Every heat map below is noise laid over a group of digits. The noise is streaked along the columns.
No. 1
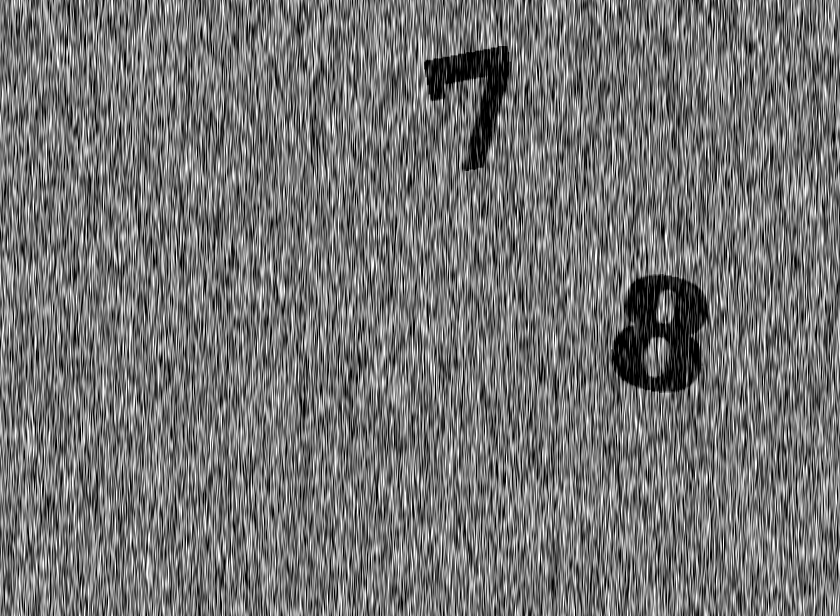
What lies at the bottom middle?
nothing
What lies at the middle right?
8
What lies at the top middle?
7
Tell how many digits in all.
2
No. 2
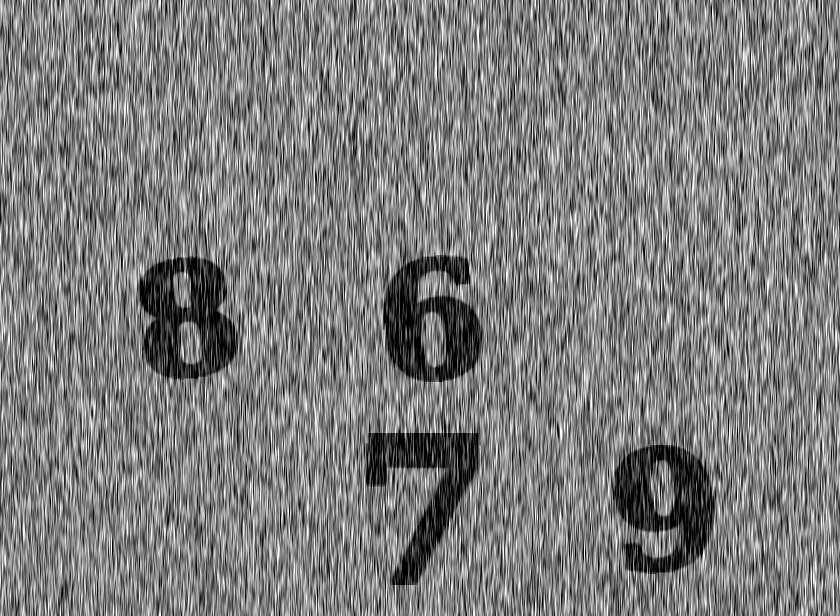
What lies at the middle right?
nothing
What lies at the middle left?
8
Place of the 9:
bottom right
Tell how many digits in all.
4
